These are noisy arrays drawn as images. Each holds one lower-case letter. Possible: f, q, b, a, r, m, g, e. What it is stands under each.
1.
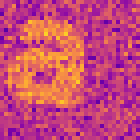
a
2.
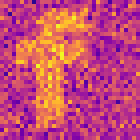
f
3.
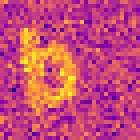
b
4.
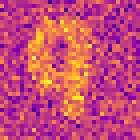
q
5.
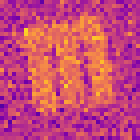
m
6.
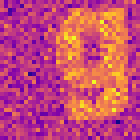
g
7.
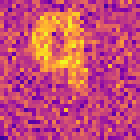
q
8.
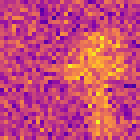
f
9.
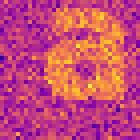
a
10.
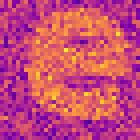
e
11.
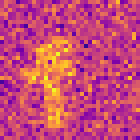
f
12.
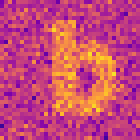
b
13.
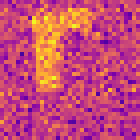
r
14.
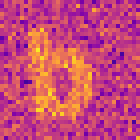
b
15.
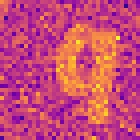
q
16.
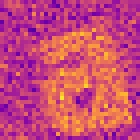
a
